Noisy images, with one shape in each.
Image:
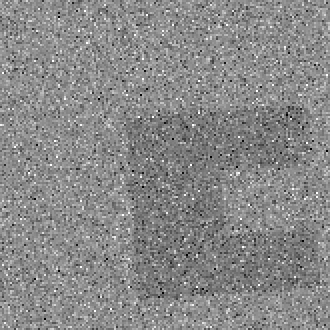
square with a notch
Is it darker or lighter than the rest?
darker
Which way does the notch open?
right
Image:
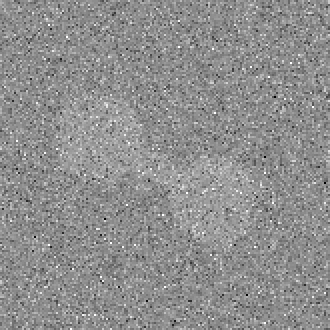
dumbbell
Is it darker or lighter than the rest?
lighter
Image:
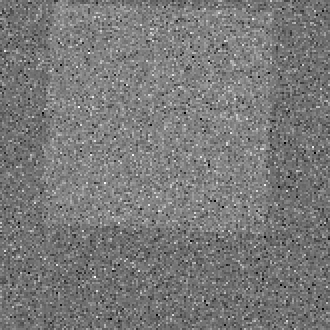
square
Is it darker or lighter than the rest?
lighter
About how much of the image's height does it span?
two thirds
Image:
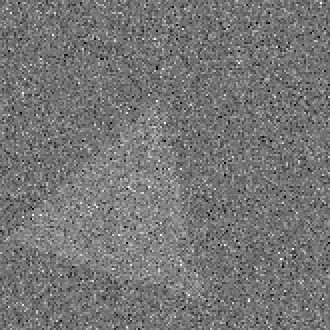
triangle
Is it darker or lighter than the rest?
lighter
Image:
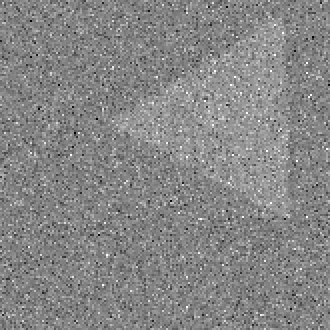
triangle
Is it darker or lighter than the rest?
lighter
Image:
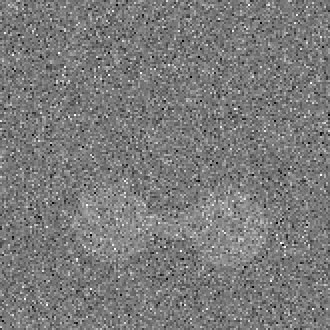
dumbbell
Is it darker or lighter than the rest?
lighter
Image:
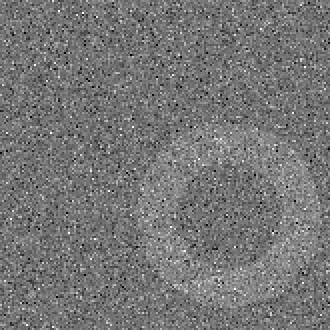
ring
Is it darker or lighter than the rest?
lighter
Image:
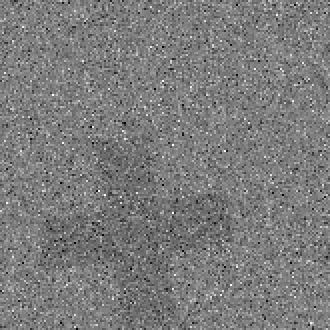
cross
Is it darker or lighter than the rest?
darker
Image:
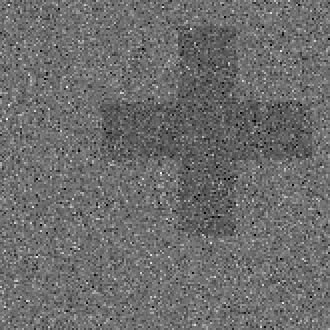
cross
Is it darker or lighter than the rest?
darker
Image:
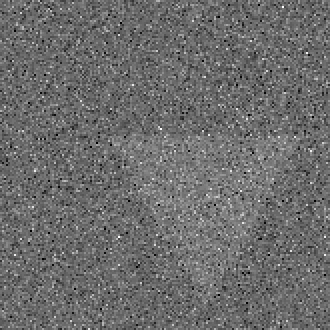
triangle
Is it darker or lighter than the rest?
lighter
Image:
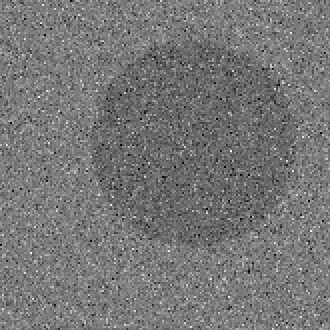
disc
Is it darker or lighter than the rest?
darker
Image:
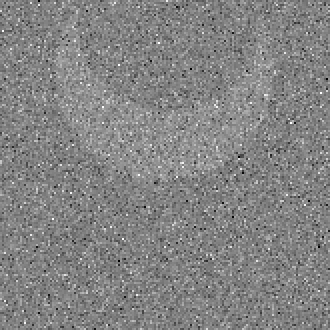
crescent
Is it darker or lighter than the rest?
lighter
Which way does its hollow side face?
up
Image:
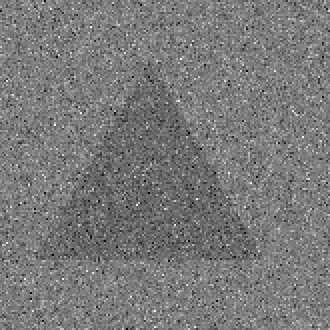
triangle
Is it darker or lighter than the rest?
darker
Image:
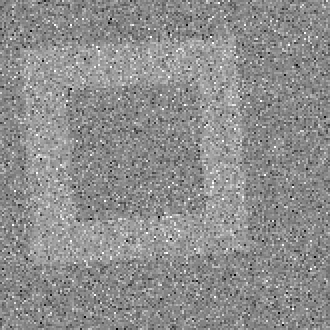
square frame
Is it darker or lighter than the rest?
lighter
